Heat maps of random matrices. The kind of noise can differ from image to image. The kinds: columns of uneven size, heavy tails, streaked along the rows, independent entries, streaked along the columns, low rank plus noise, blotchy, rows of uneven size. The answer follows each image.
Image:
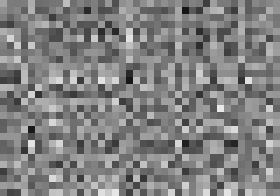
low rank plus noise
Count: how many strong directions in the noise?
two
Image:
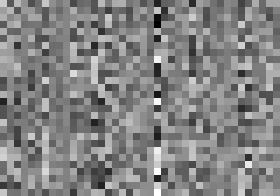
columns of uneven size
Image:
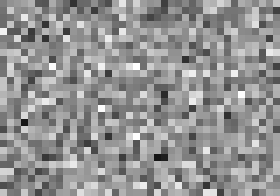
independent entries
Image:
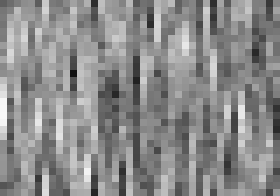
streaked along the columns
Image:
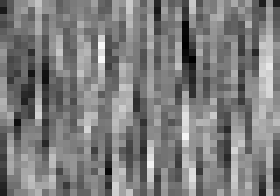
streaked along the columns
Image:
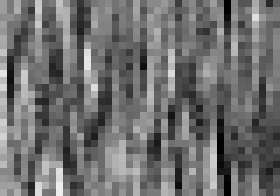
streaked along the columns
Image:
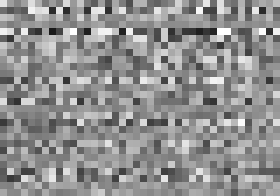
rows of uneven size
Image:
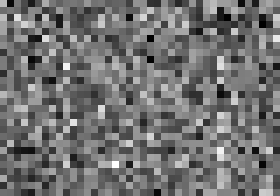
low rank plus noise
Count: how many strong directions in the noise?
three or four
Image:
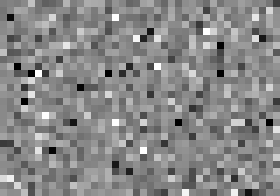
heavy tails
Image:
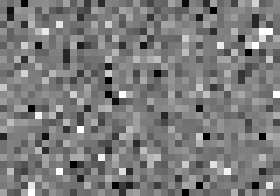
heavy tails
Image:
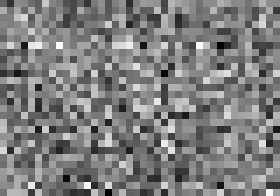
low rank plus noise
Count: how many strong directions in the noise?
three or four
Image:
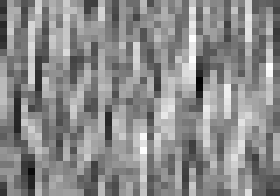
streaked along the columns
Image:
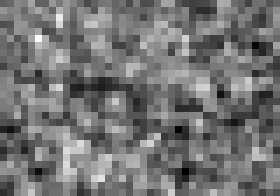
blotchy
